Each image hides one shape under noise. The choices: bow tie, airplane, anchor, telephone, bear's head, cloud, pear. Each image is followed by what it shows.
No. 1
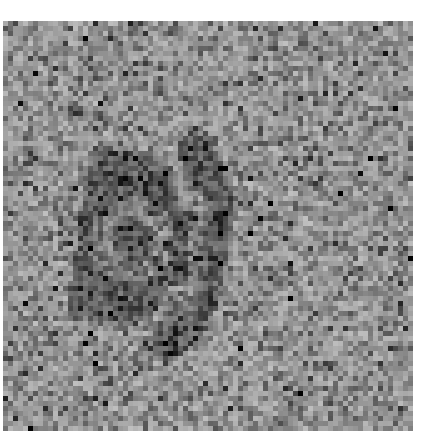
dark telephone
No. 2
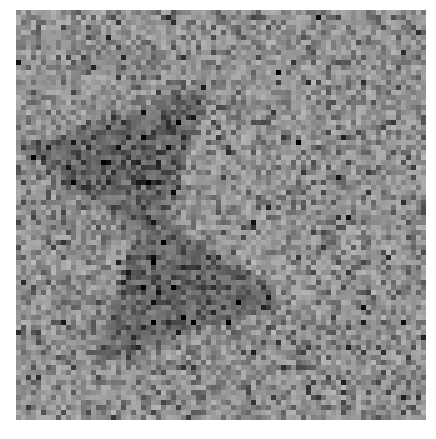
dark bow tie
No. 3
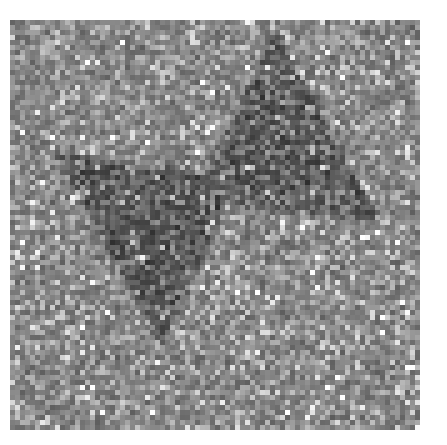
dark bow tie
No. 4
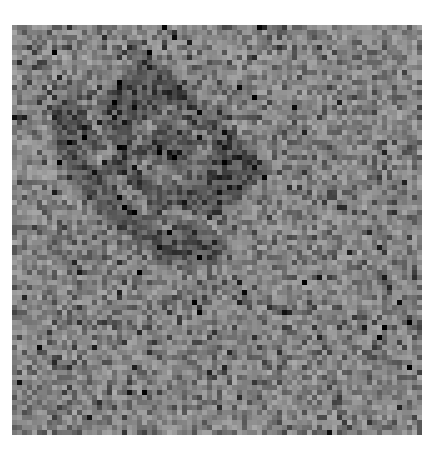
dark telephone
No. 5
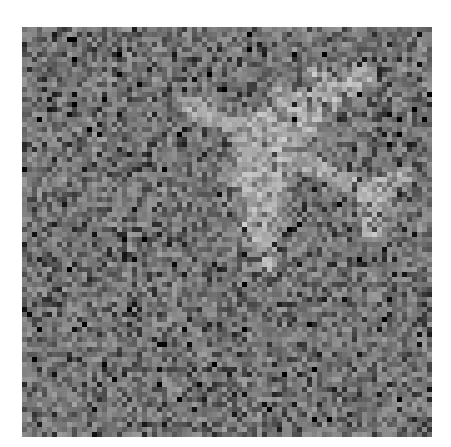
light airplane
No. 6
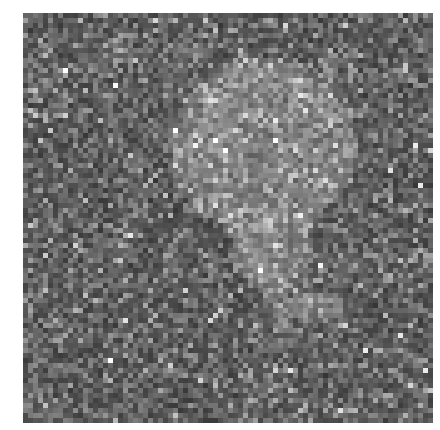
light pear
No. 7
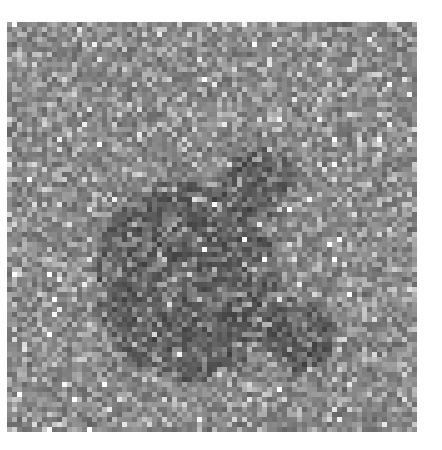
dark bear's head
